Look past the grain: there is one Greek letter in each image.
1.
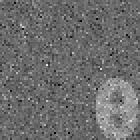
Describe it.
light theta, bottom right
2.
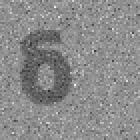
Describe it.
dark delta
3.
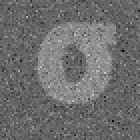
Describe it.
light sigma
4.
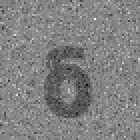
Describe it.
dark delta
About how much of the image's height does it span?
half
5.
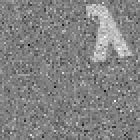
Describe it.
light lambda, top right
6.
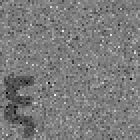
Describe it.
dark xi, bottom left
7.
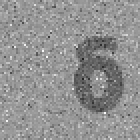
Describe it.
dark delta
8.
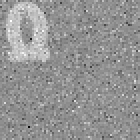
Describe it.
light omega, top left
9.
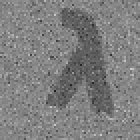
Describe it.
dark lambda
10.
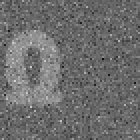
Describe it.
light omega
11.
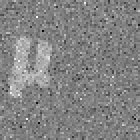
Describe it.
light mu, middle left
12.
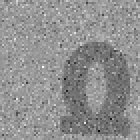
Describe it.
dark omega
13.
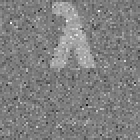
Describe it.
light lambda
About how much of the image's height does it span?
half
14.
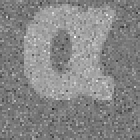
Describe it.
light alpha
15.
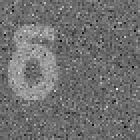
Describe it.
light delta
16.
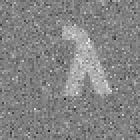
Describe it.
light lambda
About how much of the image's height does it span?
half
